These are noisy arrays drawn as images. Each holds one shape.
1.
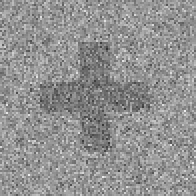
cross
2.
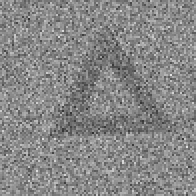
triangle frame
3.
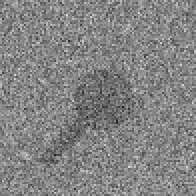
lollipop
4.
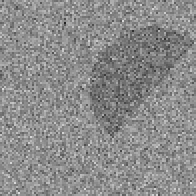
half disc
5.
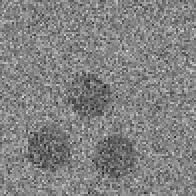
three dots
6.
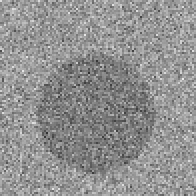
disc
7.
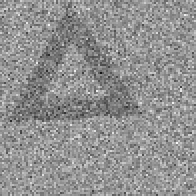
triangle frame
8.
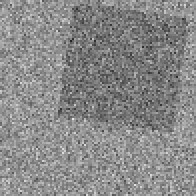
square
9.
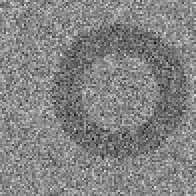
ring
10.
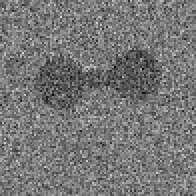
dumbbell
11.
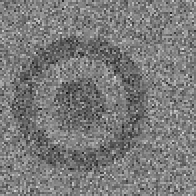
bullseye
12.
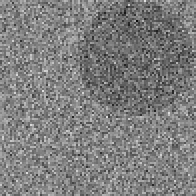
disc
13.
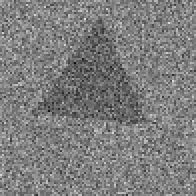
triangle
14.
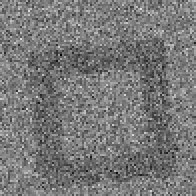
square frame
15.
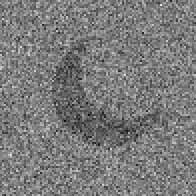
crescent
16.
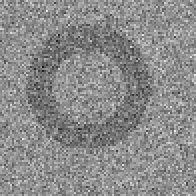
ring
